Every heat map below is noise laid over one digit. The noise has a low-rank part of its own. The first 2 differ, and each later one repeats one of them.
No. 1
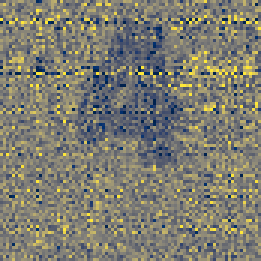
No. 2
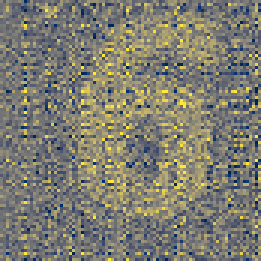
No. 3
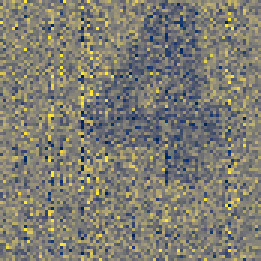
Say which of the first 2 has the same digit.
1
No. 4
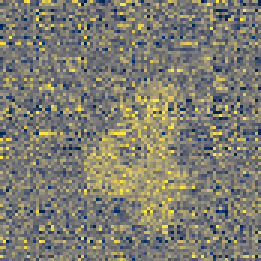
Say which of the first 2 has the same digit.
1
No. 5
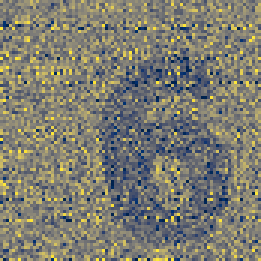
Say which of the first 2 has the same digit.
2
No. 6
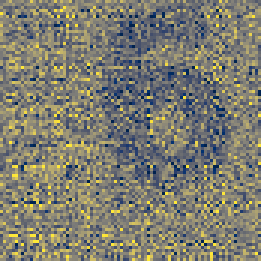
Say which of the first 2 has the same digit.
2
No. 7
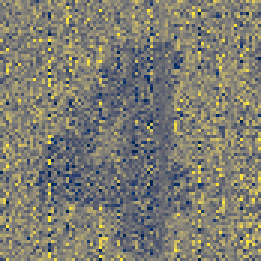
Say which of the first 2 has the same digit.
1
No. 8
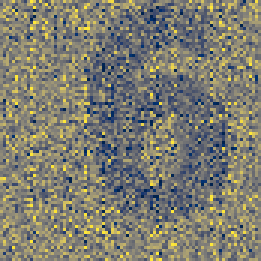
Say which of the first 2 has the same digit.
2
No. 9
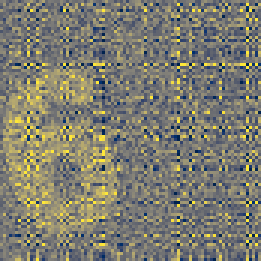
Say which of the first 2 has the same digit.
2
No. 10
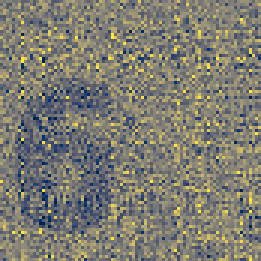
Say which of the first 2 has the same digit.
2
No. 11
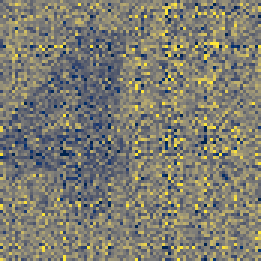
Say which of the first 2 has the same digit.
1
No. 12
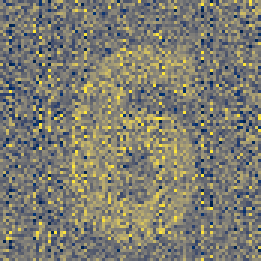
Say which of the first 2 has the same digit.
2
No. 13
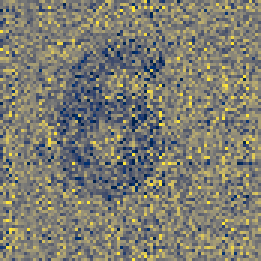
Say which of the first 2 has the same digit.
2
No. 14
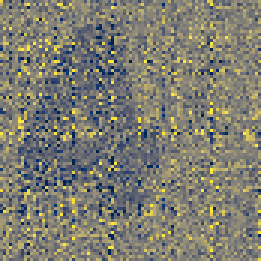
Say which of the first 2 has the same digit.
1
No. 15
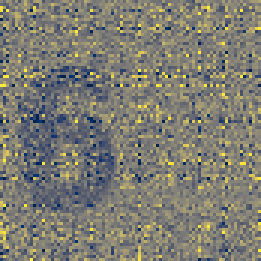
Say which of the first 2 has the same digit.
2
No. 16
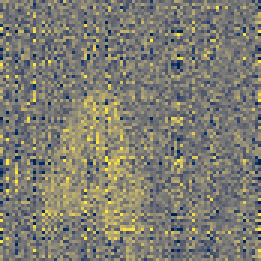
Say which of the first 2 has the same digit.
1
